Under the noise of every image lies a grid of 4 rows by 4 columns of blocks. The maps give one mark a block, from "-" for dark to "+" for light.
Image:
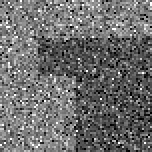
++++
+---
++--
++--
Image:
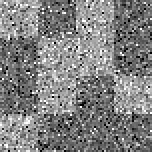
+-+-
-++-
-+-+
+---
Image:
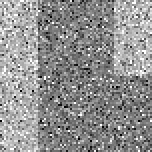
+--+
+--+
+---
+---
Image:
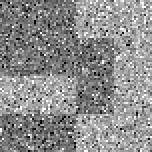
--++
---+
++-+
--++
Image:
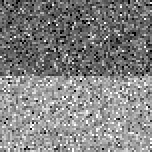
----
----
++++
++++
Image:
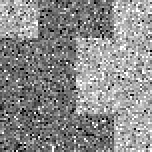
+--+
--++
--++
---+
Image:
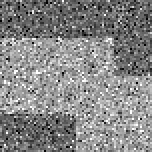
----
+++-
++++
--++
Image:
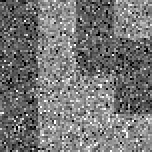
-+-+
-+--
-++-
-+++
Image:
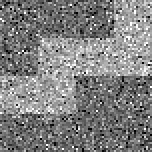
---+
-+++
++--
----
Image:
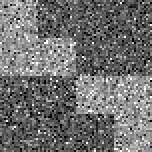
+---
++--
--++
---+
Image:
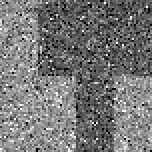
+---
+---
++-+
++-+
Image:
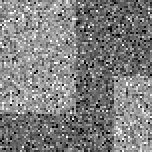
++--
++--
++-+
---+
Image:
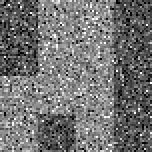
-++-
-++-
+++-
+-+-
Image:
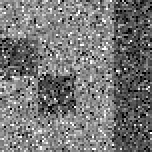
+++-
-++-
+-+-
+++-
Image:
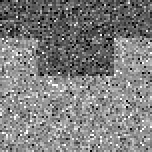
----
+--+
++++
++++
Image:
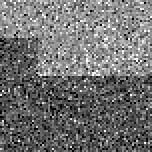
++++
-+++
----
----
